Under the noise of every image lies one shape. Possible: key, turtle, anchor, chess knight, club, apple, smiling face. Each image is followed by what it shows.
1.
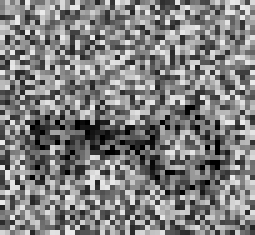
key
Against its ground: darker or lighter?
darker
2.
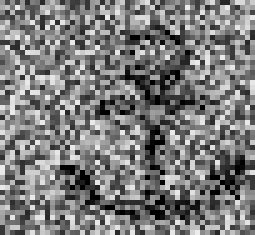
anchor
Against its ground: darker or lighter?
darker
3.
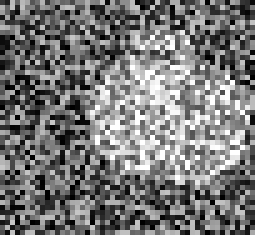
apple
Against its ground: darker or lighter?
lighter
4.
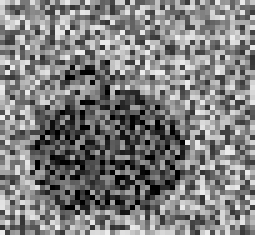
apple
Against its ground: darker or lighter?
darker
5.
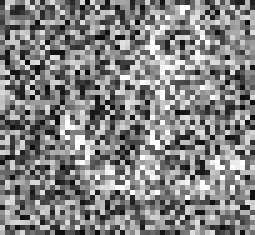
anchor
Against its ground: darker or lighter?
lighter
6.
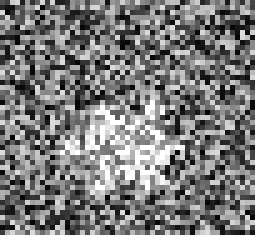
turtle
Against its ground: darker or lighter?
lighter
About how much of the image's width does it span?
half
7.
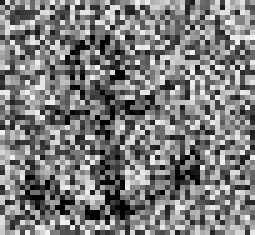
anchor
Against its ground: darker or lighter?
darker
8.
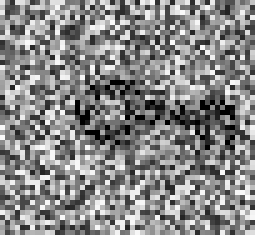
key
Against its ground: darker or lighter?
darker
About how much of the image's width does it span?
two thirds
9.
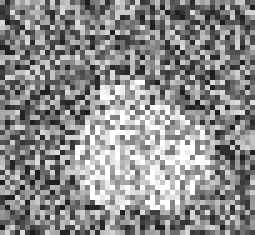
apple
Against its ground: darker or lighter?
lighter
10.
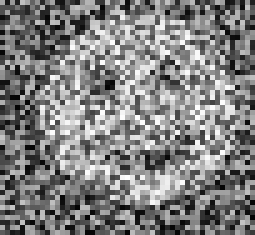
smiling face
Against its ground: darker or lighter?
lighter
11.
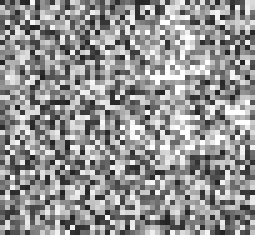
anchor
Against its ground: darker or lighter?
lighter
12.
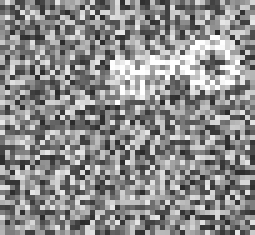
key
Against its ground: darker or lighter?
lighter
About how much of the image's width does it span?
half
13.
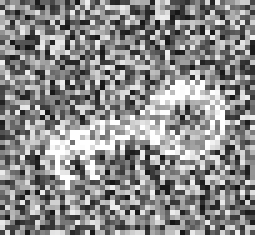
key
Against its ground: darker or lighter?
lighter
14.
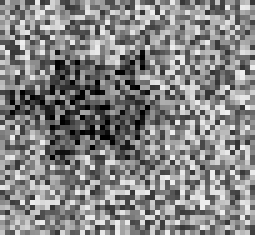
turtle
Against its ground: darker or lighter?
darker
